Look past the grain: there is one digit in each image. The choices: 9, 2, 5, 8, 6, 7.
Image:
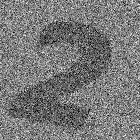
dark 2
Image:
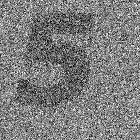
dark 5
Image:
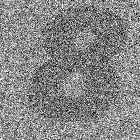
dark 8
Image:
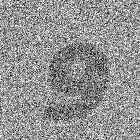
dark 9
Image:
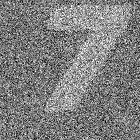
light 7
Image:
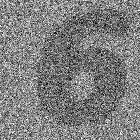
dark 6
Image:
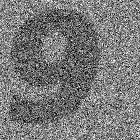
dark 9
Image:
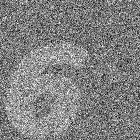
light 6
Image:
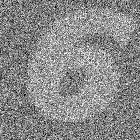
light 6
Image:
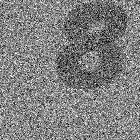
dark 8
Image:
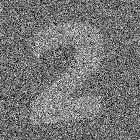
light 2
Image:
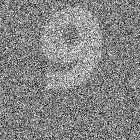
light 9
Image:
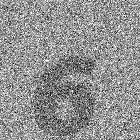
dark 6
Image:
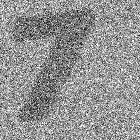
dark 7
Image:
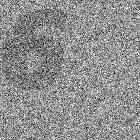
dark 6
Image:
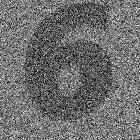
dark 6
